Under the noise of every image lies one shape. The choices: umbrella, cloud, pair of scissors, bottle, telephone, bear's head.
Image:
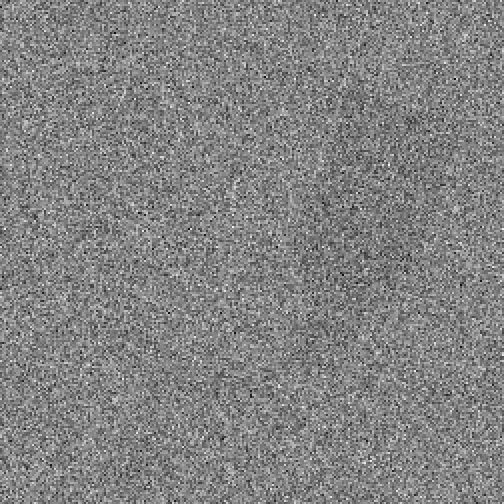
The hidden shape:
bottle
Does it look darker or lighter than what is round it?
darker
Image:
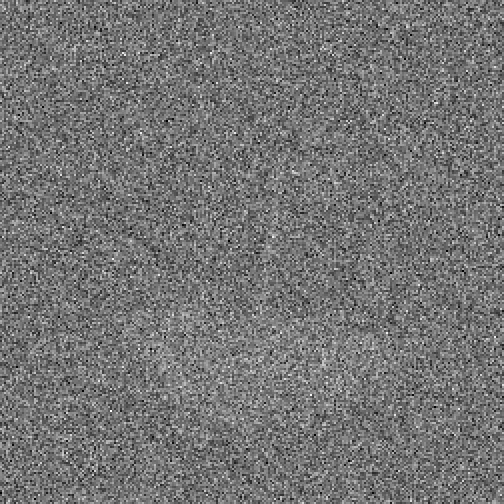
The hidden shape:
umbrella
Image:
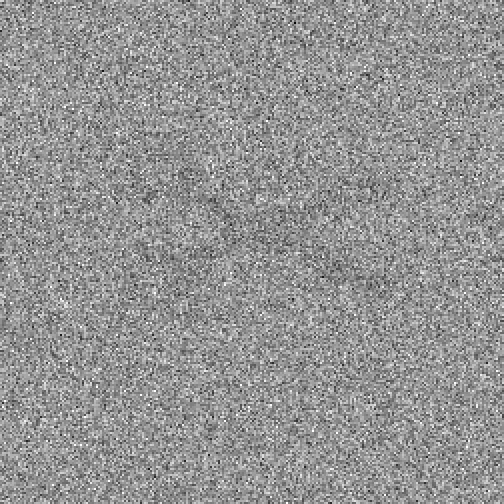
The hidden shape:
pair of scissors
